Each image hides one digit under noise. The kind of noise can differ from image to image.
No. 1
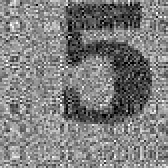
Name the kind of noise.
low rank plus noise
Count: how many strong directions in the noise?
one
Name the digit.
5
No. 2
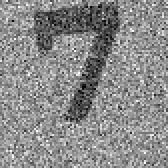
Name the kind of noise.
independent entries
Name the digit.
7
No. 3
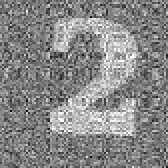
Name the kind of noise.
low rank plus noise
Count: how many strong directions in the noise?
one
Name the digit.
2
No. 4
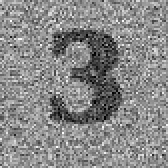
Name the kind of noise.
low rank plus noise
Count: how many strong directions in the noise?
three or four
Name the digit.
3
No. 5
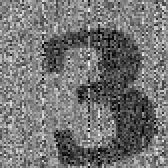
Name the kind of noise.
columns of uneven size
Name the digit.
3
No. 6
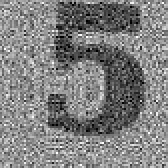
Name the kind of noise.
low rank plus noise
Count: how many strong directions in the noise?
two
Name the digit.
5
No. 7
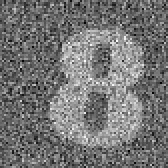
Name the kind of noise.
low rank plus noise
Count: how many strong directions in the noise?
five to eight
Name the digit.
8
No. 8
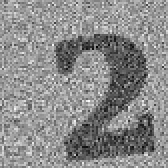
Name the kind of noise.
low rank plus noise
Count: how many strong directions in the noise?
two
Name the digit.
2
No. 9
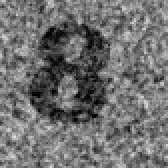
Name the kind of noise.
blotchy
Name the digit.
8
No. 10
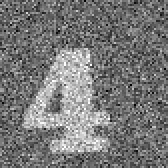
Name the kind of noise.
independent entries
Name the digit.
4
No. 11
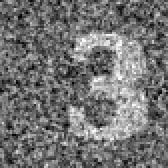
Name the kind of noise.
blotchy
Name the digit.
3
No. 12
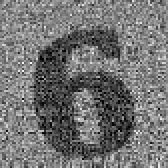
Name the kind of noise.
low rank plus noise
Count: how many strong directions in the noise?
three or four
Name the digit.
6
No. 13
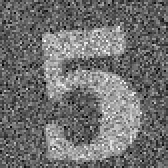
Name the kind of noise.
independent entries
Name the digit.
5
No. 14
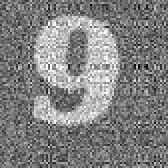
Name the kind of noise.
low rank plus noise
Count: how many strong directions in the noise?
one
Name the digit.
9
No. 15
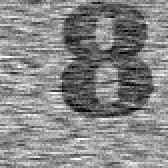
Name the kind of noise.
streaked along the rows
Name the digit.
8
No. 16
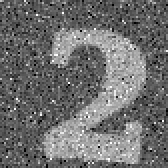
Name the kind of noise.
heavy tails
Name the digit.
2
